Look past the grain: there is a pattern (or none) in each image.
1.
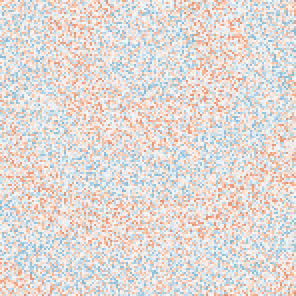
rings round one point
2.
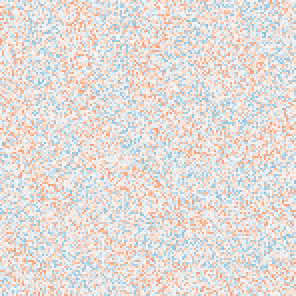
rings round one point
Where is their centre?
top right
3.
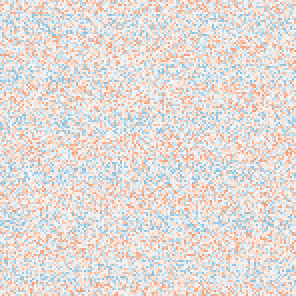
horizontal stripes
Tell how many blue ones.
6
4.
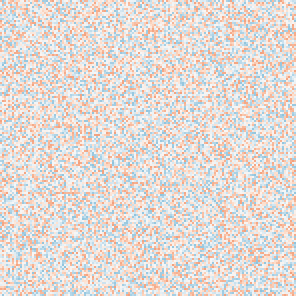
only noise
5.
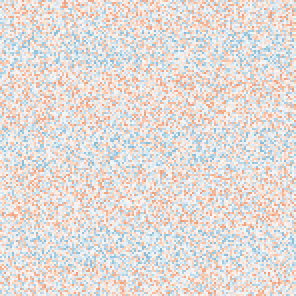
horizontal stripes
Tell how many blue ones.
3
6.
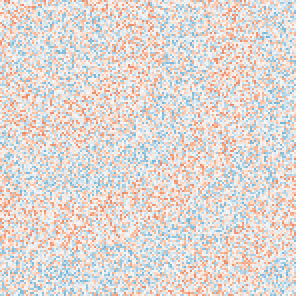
rings round one point
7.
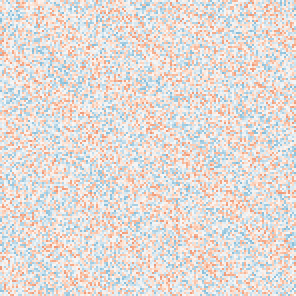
diagonal stripes
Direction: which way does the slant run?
top left to bottom right
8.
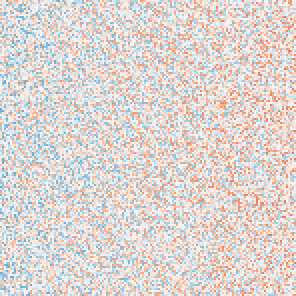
a smooth slope
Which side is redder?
right
